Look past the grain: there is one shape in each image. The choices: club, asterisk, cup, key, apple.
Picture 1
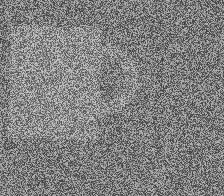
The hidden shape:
cup
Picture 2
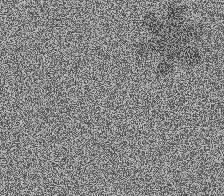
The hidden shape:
asterisk
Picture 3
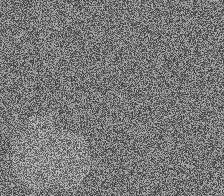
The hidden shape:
apple
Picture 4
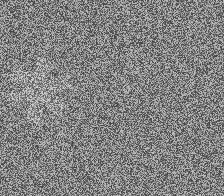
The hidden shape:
asterisk
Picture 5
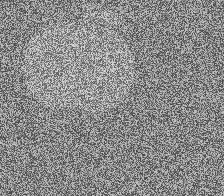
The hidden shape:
apple
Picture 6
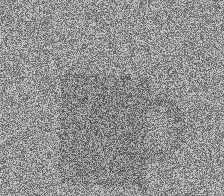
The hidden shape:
cup
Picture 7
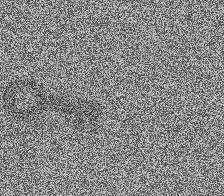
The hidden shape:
key
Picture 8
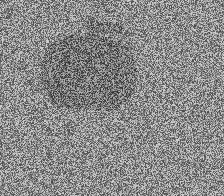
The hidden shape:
apple
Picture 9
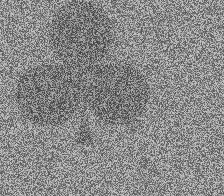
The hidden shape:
club
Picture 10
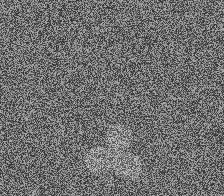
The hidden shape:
club
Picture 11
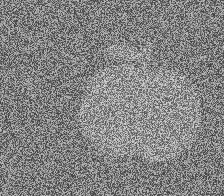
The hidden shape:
apple
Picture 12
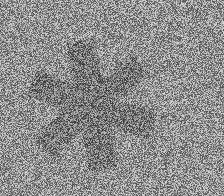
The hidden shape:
asterisk
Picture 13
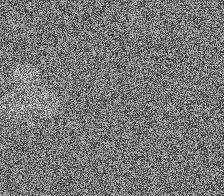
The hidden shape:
club
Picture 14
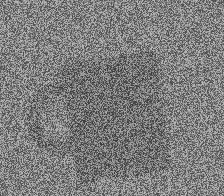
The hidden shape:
cup
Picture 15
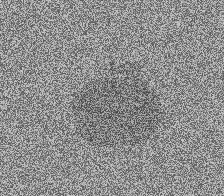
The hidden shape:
apple
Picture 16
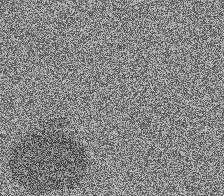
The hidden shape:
apple
